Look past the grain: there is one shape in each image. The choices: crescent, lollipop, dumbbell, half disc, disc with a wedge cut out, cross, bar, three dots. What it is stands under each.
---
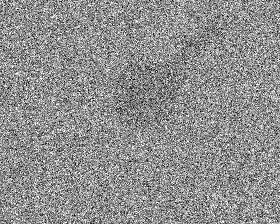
lollipop
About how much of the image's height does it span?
half
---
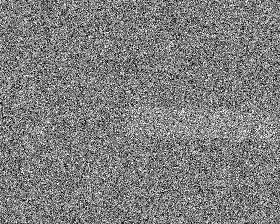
bar
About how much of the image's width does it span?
half
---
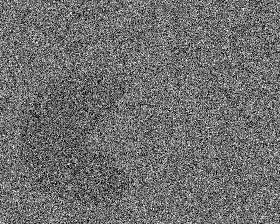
disc with a wedge cut out
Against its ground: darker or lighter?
darker
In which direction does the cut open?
right
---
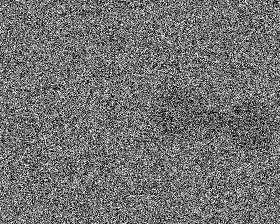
dumbbell
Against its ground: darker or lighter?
darker
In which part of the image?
middle right
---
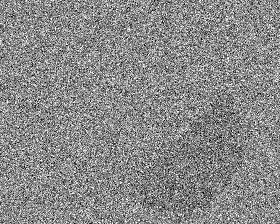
half disc
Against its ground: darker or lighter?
darker
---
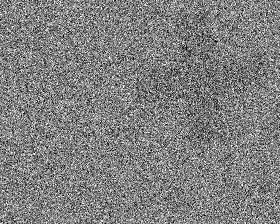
cross
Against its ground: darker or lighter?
darker
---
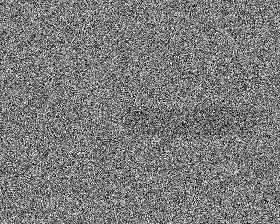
bar
